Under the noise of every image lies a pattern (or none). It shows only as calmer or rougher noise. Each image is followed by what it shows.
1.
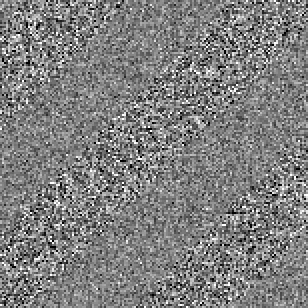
diagonal stripes
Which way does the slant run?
bottom left to top right
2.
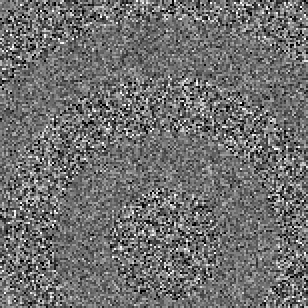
rings round one point
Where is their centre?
bottom middle
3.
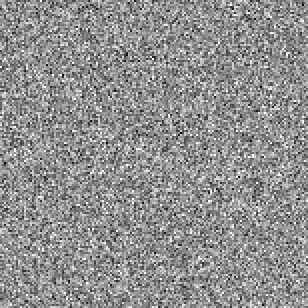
only noise
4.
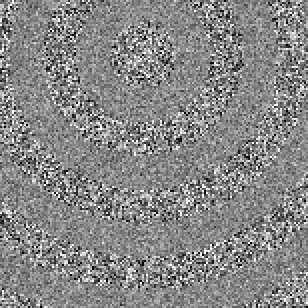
rings round one point
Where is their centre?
top middle
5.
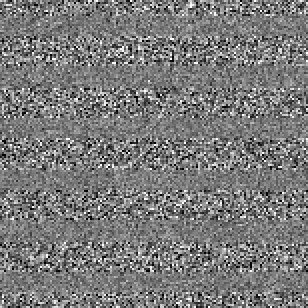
horizontal stripes
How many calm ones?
6
